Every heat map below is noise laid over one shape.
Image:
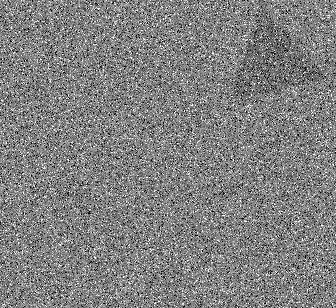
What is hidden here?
dark triangle, top right
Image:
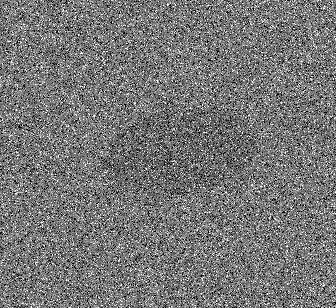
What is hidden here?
dark ellipse
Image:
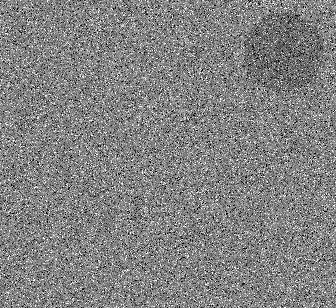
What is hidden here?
dark disc, top right
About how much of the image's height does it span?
a quarter
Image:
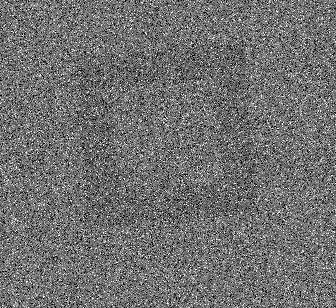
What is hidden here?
dark square frame
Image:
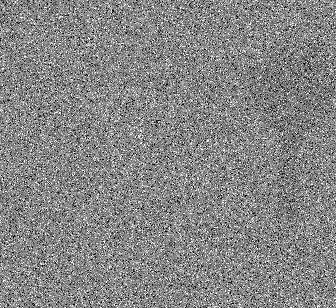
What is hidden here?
dark lollipop
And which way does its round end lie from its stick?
up
